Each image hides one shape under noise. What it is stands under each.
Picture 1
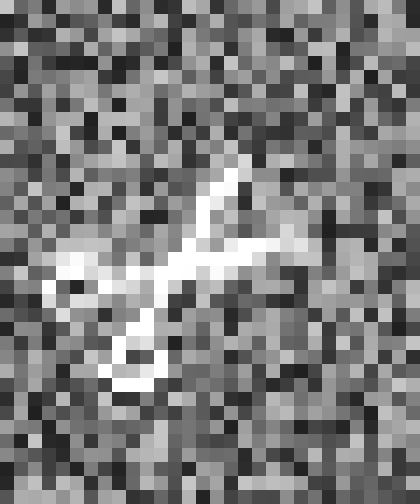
pair of scissors
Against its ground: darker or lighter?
lighter
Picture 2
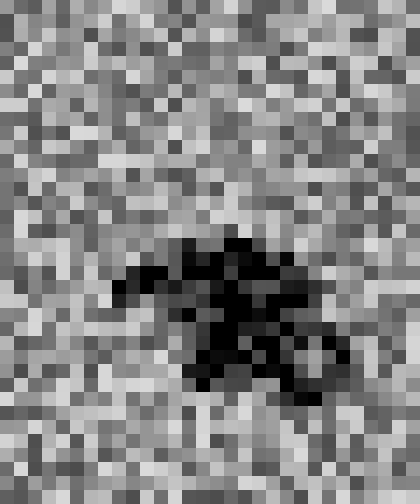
teapot
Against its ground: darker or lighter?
darker
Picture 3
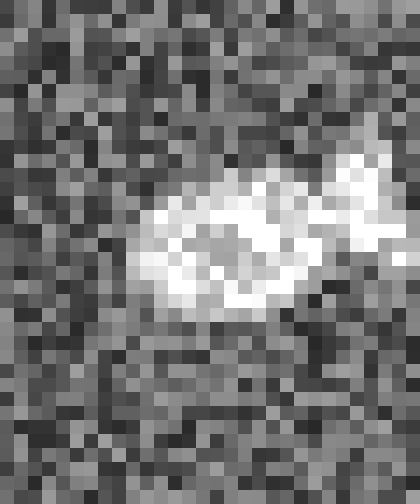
fish
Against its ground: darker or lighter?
lighter
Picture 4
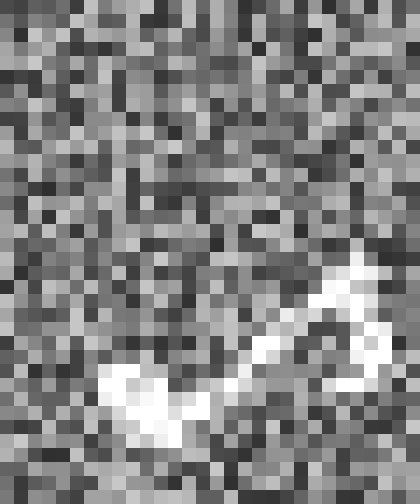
musical note
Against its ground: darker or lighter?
lighter
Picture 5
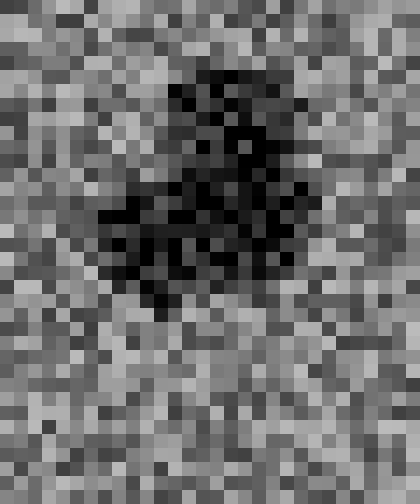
car
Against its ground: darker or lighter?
darker
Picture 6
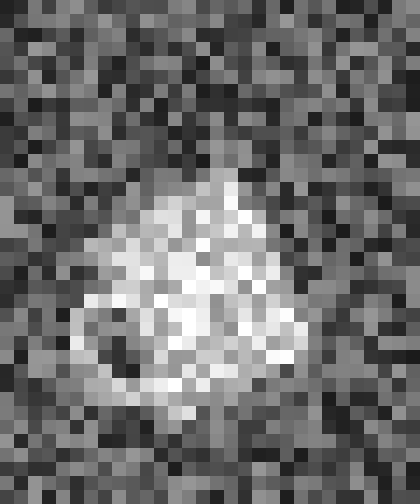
cup
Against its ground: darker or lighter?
lighter
